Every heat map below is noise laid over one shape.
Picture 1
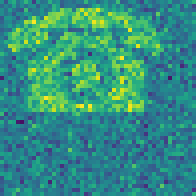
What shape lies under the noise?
telephone
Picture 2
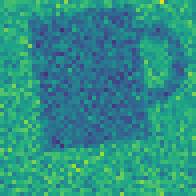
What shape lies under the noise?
cup
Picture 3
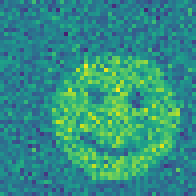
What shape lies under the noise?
smiling face
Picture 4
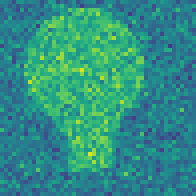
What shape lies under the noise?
light bulb
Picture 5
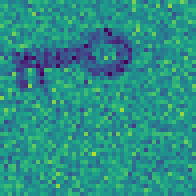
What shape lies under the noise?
key
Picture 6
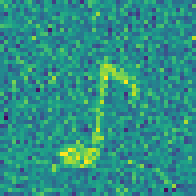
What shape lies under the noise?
musical note
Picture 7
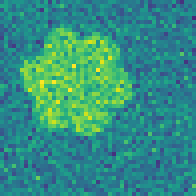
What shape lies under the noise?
flower
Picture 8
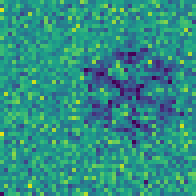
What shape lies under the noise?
snowflake
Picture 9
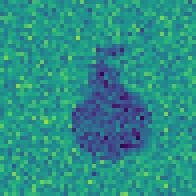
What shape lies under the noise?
pear
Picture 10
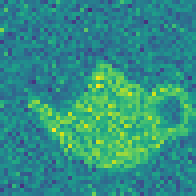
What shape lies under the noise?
teapot
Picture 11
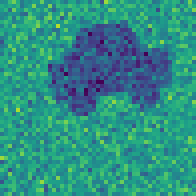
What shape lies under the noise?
car
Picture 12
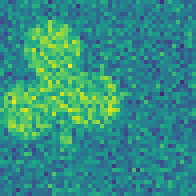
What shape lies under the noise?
club
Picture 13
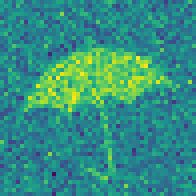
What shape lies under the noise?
umbrella
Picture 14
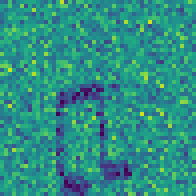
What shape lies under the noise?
pair of musical notes
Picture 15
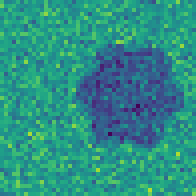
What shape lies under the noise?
flower
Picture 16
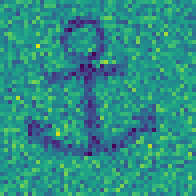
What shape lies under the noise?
anchor
